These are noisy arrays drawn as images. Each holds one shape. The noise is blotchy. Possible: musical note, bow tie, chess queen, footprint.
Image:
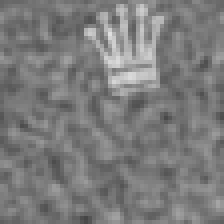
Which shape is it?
chess queen
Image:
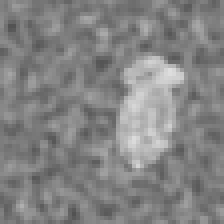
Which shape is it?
footprint
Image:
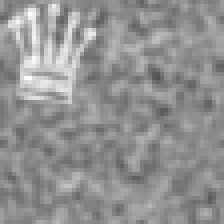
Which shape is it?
chess queen
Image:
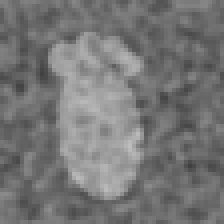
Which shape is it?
footprint
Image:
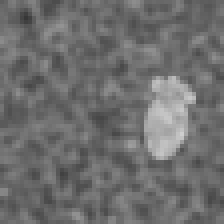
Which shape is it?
footprint
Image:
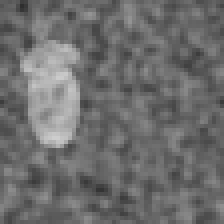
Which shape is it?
footprint
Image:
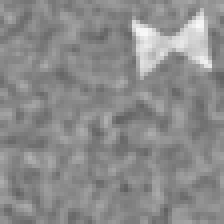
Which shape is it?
bow tie
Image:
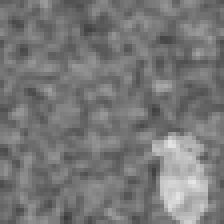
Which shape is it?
footprint
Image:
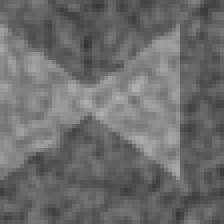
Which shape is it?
bow tie
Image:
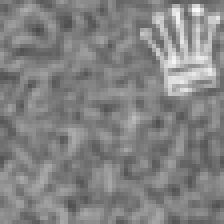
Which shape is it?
chess queen
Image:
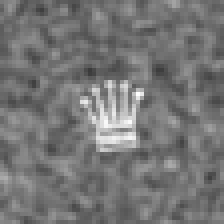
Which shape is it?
chess queen
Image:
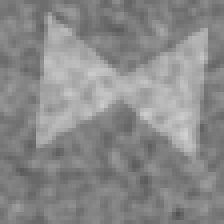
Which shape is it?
bow tie
